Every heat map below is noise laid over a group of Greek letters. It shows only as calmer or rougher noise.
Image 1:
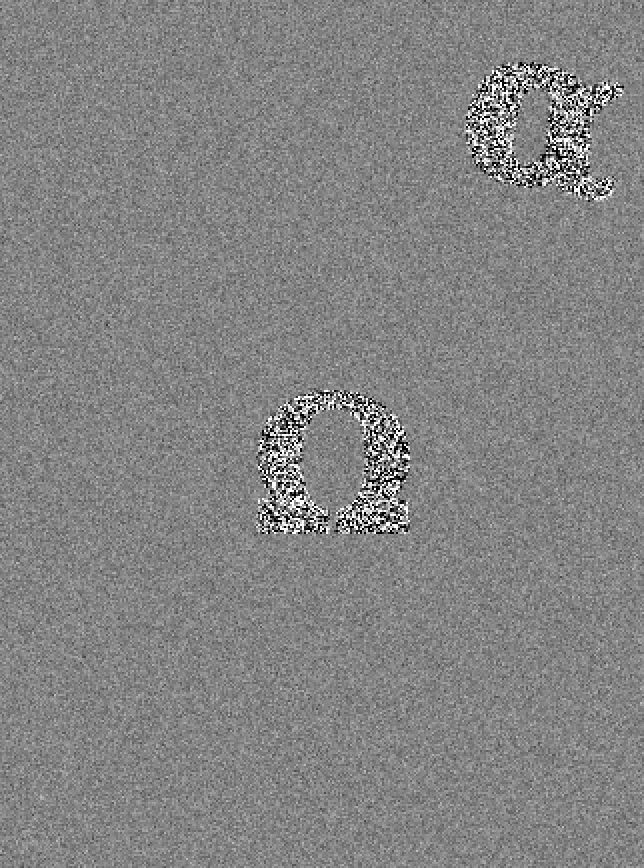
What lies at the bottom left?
nothing
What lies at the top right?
alpha
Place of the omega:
centre
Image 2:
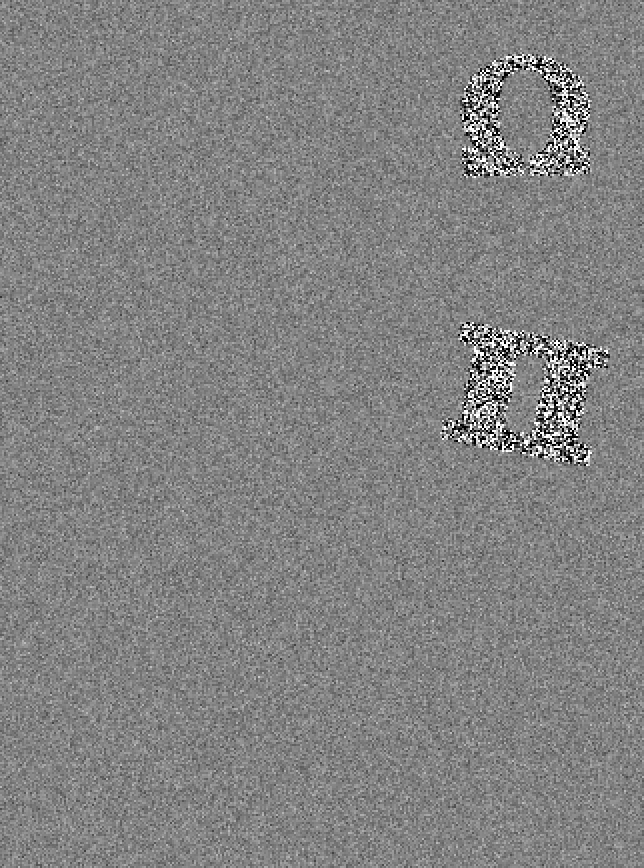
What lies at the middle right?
pi
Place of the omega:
top right
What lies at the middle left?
nothing
